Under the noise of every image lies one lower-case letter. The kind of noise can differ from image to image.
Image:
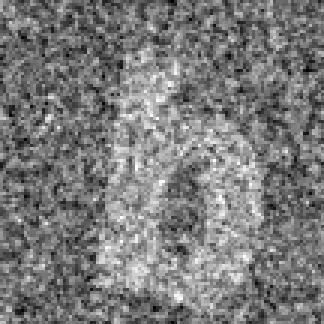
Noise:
blotchy
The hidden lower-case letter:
b
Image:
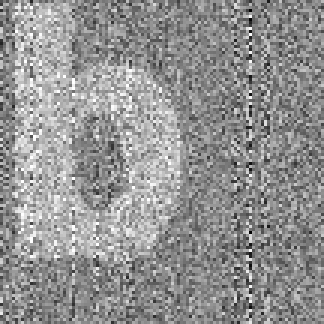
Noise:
columns of uneven size
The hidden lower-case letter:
b
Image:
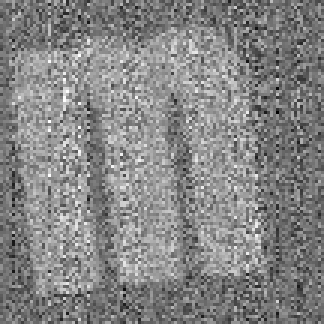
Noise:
columns of uneven size
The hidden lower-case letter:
m
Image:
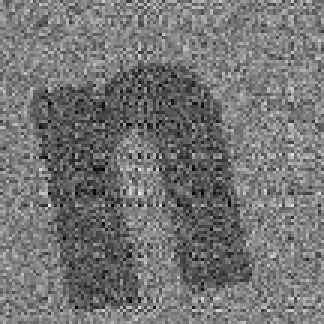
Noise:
low rank plus noise
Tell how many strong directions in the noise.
one
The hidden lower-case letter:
n
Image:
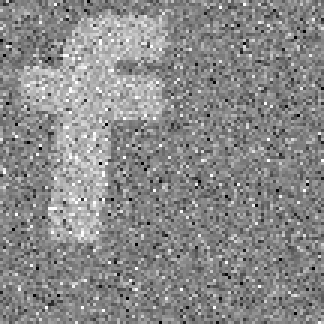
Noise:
heavy tails
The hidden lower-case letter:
f
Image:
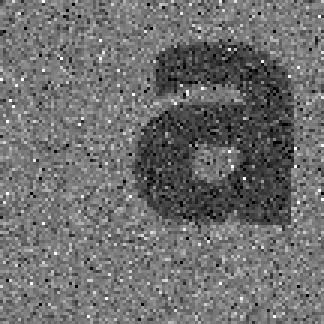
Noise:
heavy tails
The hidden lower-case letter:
a
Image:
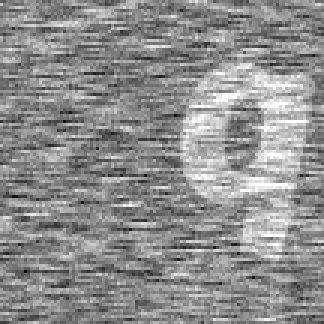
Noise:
streaked along the rows
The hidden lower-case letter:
q
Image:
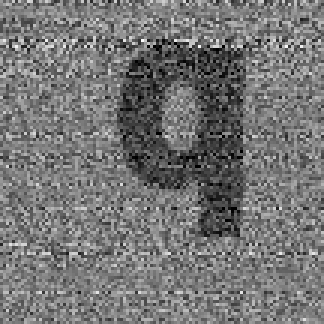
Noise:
rows of uneven size
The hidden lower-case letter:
q
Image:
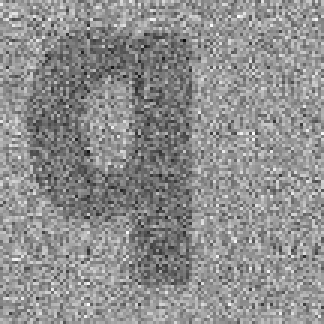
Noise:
low rank plus noise
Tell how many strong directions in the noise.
three or four
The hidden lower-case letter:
q
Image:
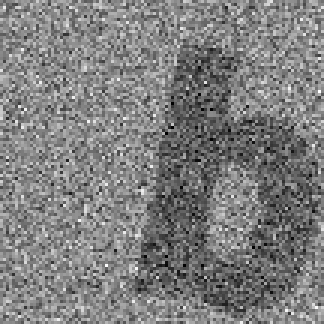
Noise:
independent entries
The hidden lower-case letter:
b
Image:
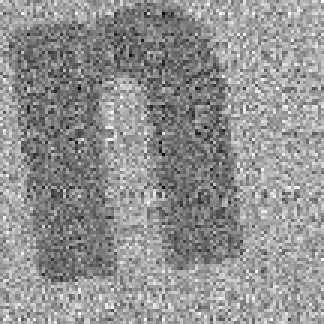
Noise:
low rank plus noise
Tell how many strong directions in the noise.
three or four
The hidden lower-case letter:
n
